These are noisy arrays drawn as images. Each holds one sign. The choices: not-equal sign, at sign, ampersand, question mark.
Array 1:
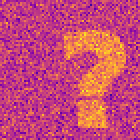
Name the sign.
question mark
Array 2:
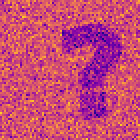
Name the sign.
question mark
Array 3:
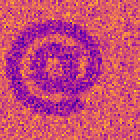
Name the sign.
at sign
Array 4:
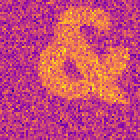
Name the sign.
ampersand
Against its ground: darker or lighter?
lighter
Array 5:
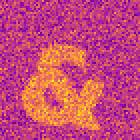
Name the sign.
ampersand
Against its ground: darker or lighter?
lighter
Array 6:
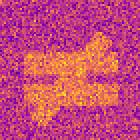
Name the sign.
not-equal sign
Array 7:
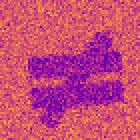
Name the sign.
not-equal sign
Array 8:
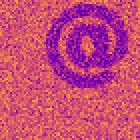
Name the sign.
at sign
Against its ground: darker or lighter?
darker
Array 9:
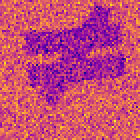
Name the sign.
not-equal sign
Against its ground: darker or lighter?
darker
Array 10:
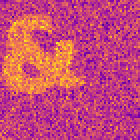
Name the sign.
ampersand
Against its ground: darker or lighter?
lighter
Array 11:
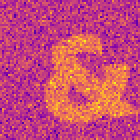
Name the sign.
ampersand
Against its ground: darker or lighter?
lighter
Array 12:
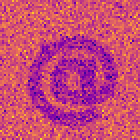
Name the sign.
at sign
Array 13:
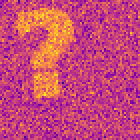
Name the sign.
question mark
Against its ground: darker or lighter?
lighter
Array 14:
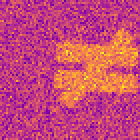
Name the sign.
not-equal sign
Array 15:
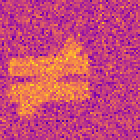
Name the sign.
not-equal sign
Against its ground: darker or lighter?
lighter
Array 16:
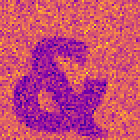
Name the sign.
ampersand
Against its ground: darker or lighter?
darker
